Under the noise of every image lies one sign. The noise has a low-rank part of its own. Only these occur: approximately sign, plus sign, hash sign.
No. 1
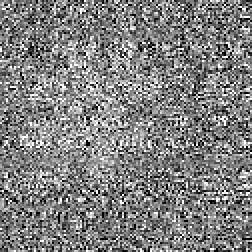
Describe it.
light hash sign
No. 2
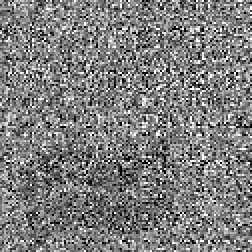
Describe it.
dark approximately sign
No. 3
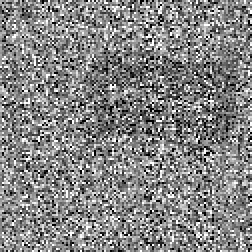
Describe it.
dark approximately sign
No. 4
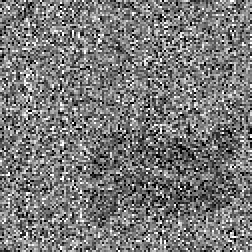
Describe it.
dark approximately sign
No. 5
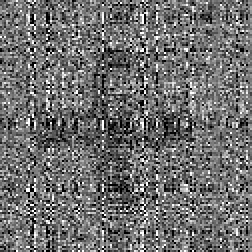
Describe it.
dark plus sign
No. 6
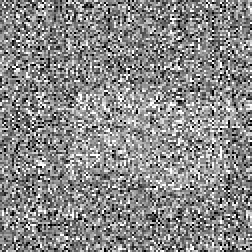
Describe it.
light approximately sign
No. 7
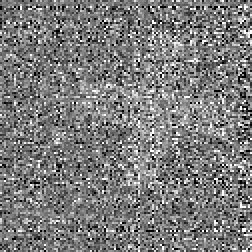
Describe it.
light plus sign
